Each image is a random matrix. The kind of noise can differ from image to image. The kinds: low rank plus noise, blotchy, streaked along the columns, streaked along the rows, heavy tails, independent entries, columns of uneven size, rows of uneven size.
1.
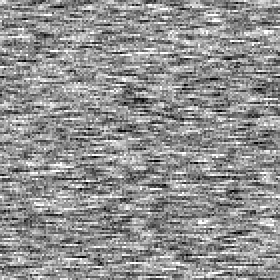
streaked along the rows
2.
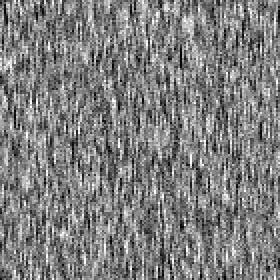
streaked along the columns
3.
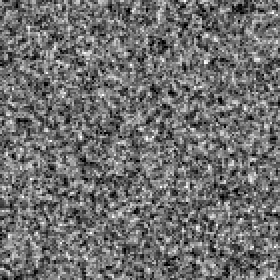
blotchy
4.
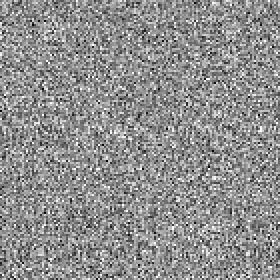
low rank plus noise
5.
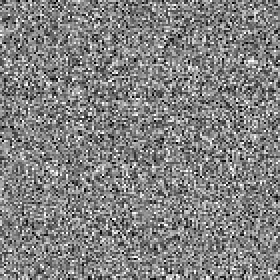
low rank plus noise
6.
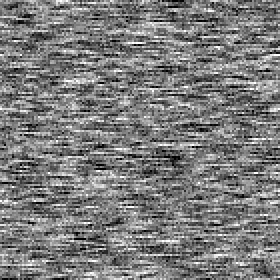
streaked along the rows
